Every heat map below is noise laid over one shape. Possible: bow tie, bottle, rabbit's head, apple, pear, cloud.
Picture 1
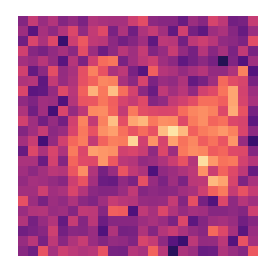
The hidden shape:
bow tie
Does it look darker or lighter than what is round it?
lighter
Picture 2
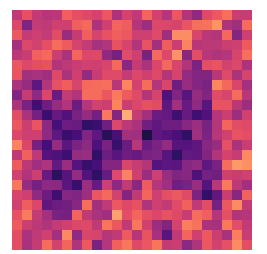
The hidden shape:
bow tie
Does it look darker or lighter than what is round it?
darker
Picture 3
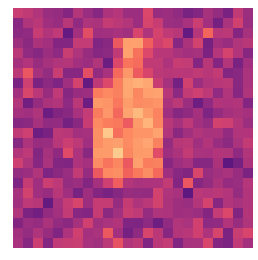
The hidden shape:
bottle
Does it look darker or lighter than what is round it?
lighter
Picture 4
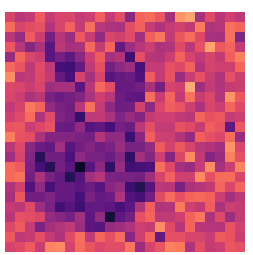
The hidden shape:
rabbit's head
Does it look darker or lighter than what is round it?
darker
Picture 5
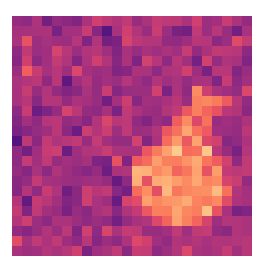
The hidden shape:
pear
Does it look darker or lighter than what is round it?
lighter
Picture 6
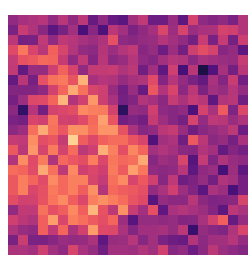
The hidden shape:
pear
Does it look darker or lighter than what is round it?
lighter
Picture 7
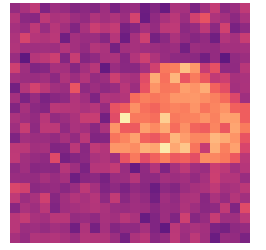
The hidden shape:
cloud
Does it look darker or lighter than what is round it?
lighter
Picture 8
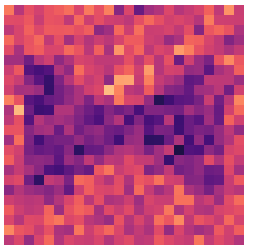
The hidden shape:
bow tie
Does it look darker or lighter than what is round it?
darker
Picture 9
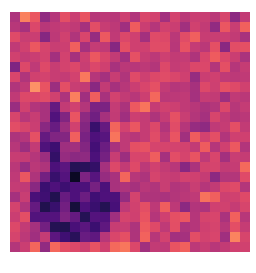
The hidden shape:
rabbit's head
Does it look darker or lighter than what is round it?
darker
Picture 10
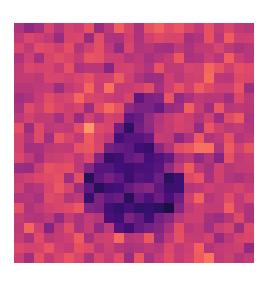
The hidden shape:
pear
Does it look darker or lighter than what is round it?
darker
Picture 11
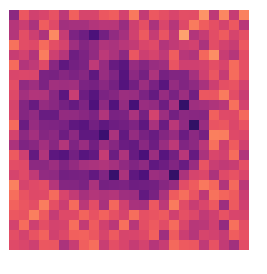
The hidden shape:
apple
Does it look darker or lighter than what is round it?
darker
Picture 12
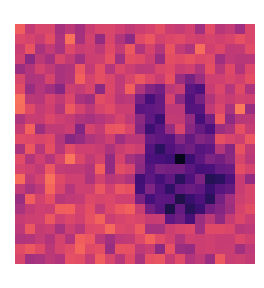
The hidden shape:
rabbit's head
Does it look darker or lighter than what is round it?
darker
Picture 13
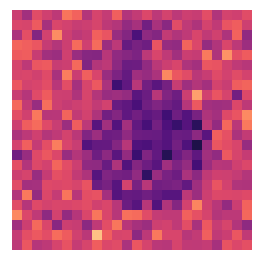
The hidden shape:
pear
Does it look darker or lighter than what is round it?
darker
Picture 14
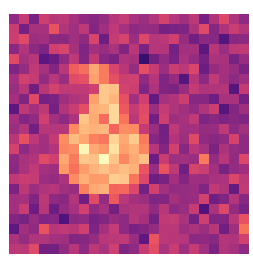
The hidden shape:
pear
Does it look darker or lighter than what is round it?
lighter
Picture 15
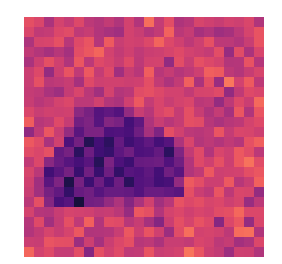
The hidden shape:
cloud
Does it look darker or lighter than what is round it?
darker
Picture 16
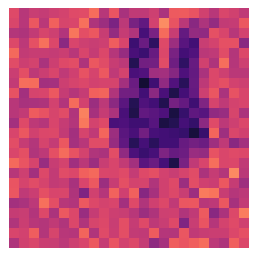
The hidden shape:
rabbit's head
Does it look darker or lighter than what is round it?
darker
